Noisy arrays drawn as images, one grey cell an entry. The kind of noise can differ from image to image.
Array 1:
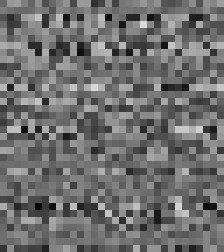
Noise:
rows of uneven size
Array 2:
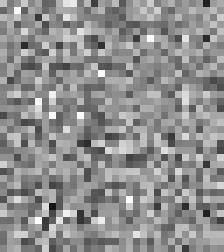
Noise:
low rank plus noise
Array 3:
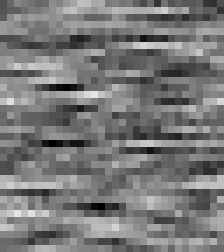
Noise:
streaked along the rows
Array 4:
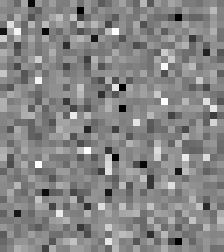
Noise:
heavy tails
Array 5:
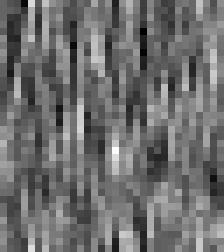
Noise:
streaked along the columns
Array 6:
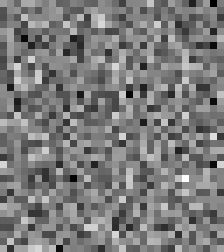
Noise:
low rank plus noise
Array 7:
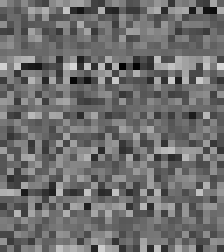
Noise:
rows of uneven size
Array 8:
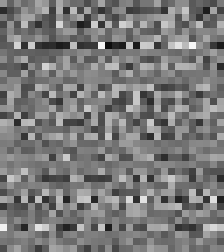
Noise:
rows of uneven size
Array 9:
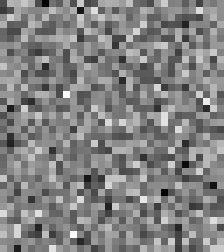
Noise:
independent entries
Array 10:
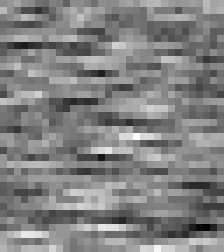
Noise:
streaked along the rows
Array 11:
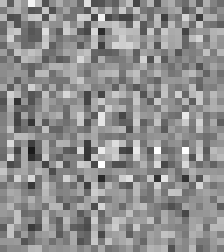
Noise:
low rank plus noise
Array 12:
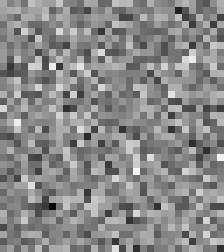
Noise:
independent entries
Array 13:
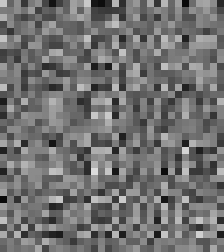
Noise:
low rank plus noise
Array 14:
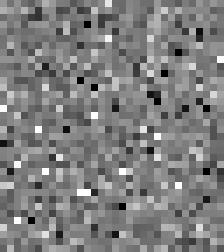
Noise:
heavy tails
